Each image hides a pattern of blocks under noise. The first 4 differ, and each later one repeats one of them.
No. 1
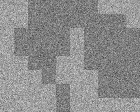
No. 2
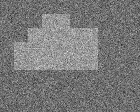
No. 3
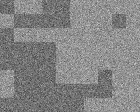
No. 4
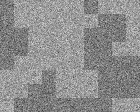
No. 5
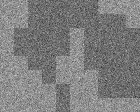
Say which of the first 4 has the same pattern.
1
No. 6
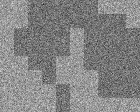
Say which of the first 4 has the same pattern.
1
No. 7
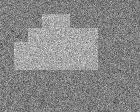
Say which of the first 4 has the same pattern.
2
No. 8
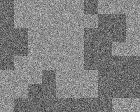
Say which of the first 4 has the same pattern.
4
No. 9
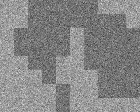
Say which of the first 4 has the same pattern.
1
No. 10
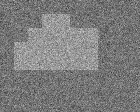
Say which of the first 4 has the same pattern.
2
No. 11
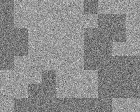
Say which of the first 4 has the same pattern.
4
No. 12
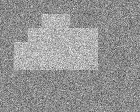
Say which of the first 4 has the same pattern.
2
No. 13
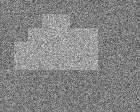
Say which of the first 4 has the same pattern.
2
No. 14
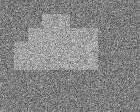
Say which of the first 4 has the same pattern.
2
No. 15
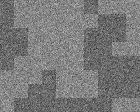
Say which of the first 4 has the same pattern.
4
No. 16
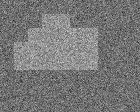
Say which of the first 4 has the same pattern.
2
